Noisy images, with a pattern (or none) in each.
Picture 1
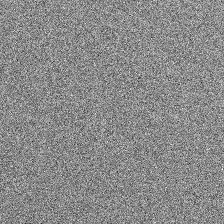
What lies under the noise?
a smooth slope
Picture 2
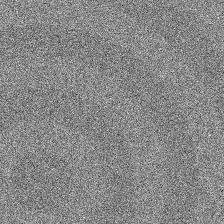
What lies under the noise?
rings round one point
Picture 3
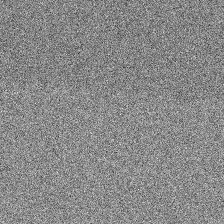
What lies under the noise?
a sharp edge
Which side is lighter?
bottom
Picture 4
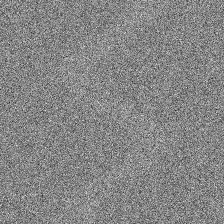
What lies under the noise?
a wavy band
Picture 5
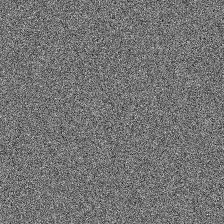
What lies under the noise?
only noise
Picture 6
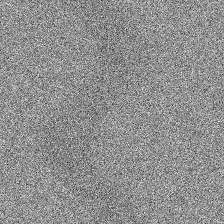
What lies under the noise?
a wavy band
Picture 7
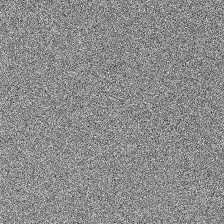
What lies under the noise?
a smooth slope
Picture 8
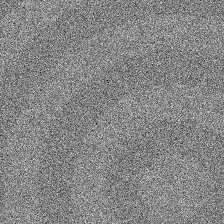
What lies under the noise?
rings round one point
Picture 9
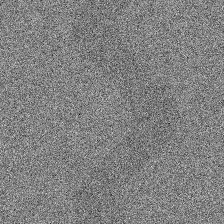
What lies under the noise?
a wavy band
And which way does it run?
top to bottom
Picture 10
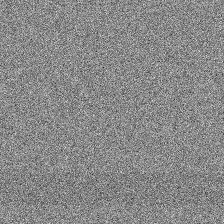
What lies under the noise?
one horizontal stripe
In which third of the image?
bottom
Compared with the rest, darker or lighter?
darker
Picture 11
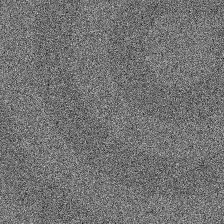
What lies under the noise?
rings round one point
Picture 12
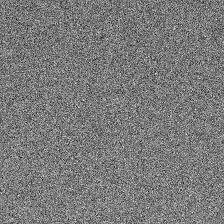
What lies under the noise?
a smooth slope
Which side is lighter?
bottom
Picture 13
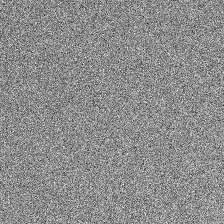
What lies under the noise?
a smooth slope
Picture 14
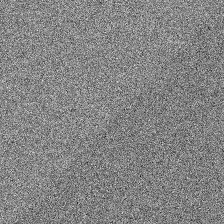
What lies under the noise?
a sharp edge
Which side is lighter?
top left
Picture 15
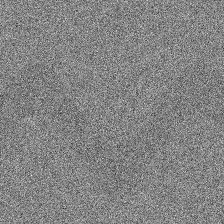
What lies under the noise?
a wavy band
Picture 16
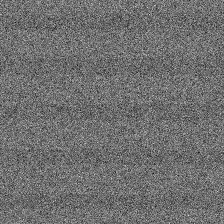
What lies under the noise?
horizontal stripes
